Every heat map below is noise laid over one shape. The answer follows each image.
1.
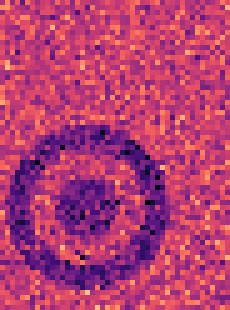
dark bullseye
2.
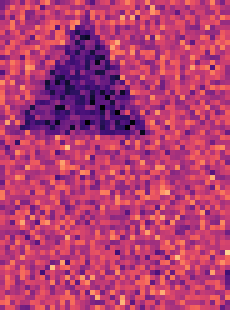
dark triangle
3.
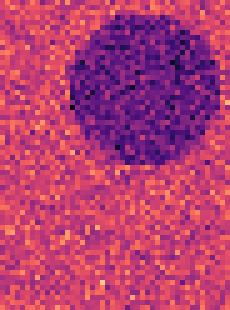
dark disc
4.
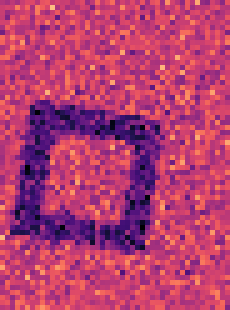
dark square frame
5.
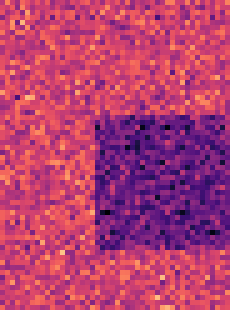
dark square
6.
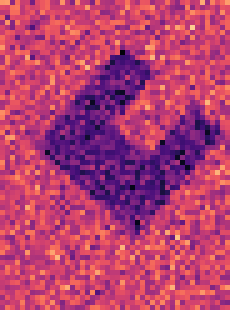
dark square with a notch
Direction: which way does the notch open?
up and right
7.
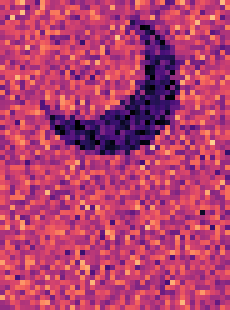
dark crescent
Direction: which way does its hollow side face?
up and left
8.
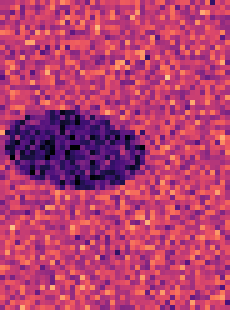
dark ellipse
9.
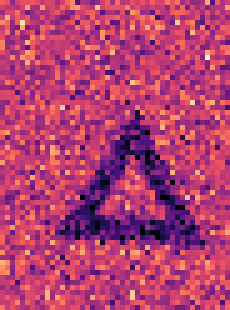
dark triangle frame
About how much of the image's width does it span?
two thirds
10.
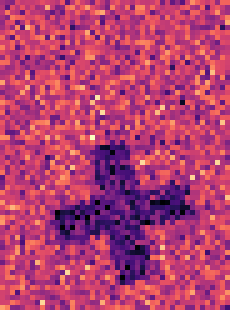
dark cross
